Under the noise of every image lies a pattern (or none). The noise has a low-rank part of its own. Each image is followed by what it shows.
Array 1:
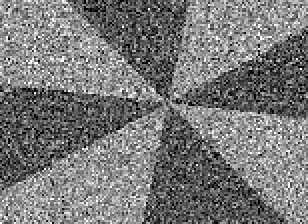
spokes from one point
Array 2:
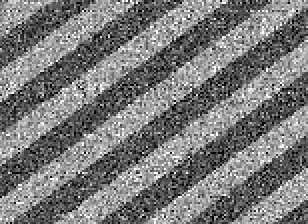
diagonal stripes
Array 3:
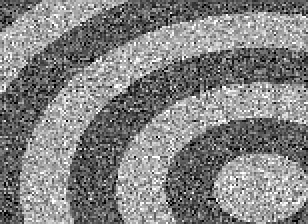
rings round one point
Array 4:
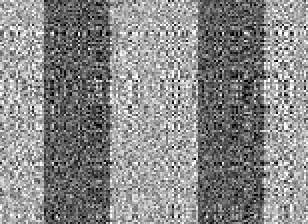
vertical stripes
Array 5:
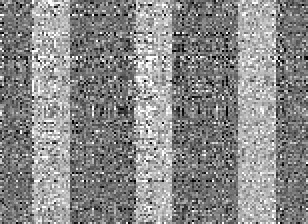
vertical stripes
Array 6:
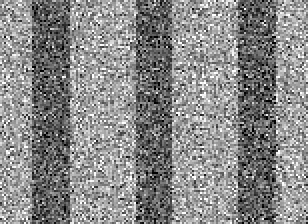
vertical stripes
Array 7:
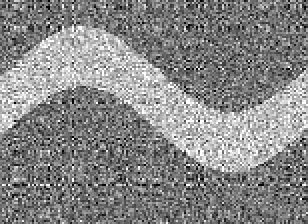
a wavy band
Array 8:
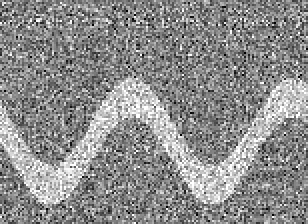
a wavy band
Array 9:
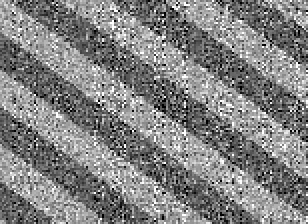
diagonal stripes
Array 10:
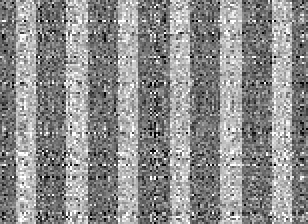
vertical stripes
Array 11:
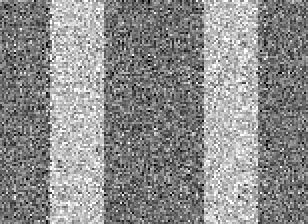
vertical stripes
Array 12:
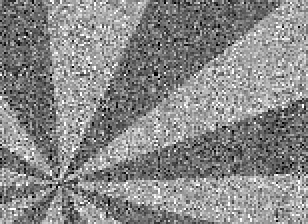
spokes from one point
